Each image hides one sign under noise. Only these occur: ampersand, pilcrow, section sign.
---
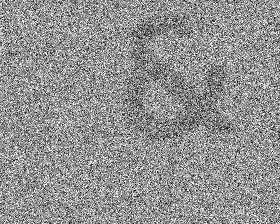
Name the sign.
ampersand
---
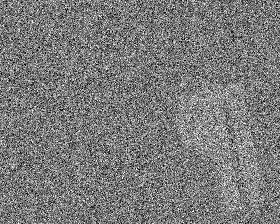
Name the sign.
pilcrow
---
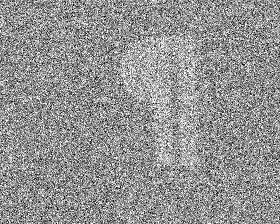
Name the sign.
pilcrow
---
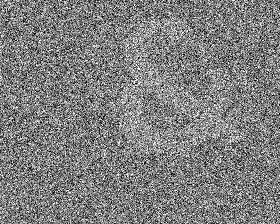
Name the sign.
ampersand
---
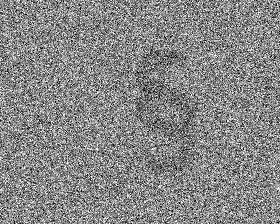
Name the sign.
section sign
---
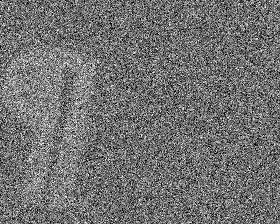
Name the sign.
pilcrow
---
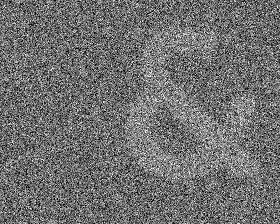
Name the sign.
ampersand
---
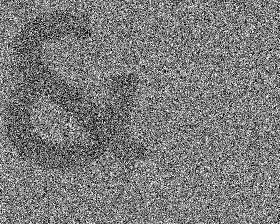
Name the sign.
ampersand
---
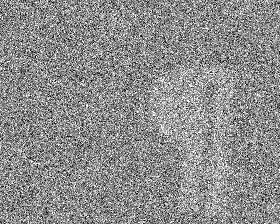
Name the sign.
pilcrow
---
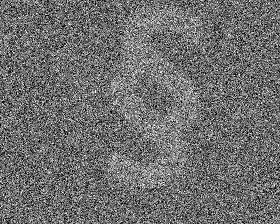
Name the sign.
section sign
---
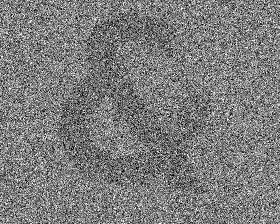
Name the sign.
ampersand
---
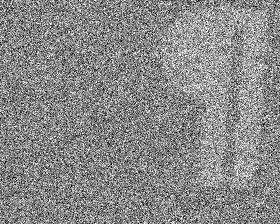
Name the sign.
pilcrow
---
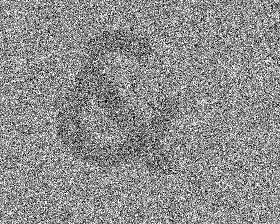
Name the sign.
ampersand
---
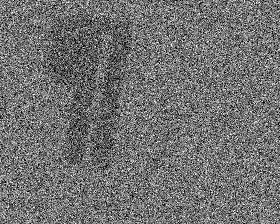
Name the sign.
pilcrow
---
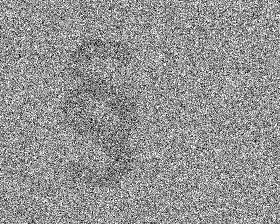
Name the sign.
section sign
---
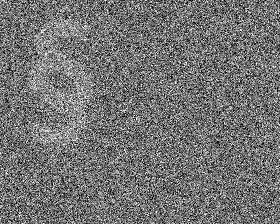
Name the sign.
section sign
